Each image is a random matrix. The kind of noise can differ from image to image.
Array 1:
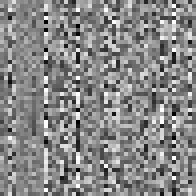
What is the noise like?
columns of uneven size
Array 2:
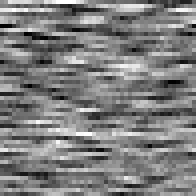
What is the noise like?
streaked along the rows
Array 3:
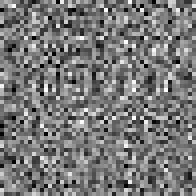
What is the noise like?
low rank plus noise
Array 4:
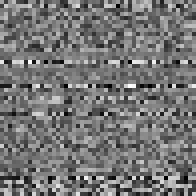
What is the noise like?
rows of uneven size
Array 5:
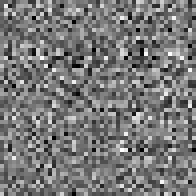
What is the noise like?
low rank plus noise
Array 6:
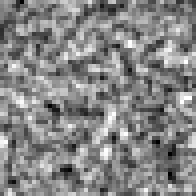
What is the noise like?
blotchy
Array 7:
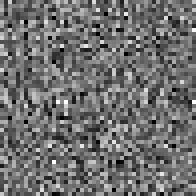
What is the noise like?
low rank plus noise
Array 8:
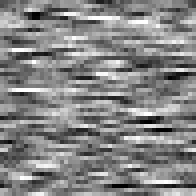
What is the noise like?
streaked along the rows
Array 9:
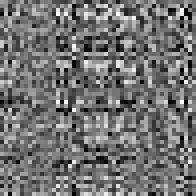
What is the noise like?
low rank plus noise
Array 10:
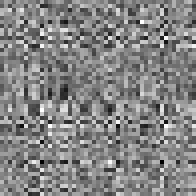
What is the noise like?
low rank plus noise
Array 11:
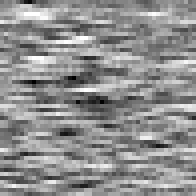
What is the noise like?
streaked along the rows
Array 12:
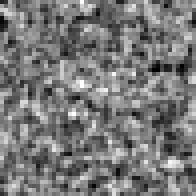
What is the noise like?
blotchy
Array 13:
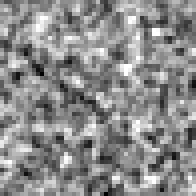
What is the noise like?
blotchy
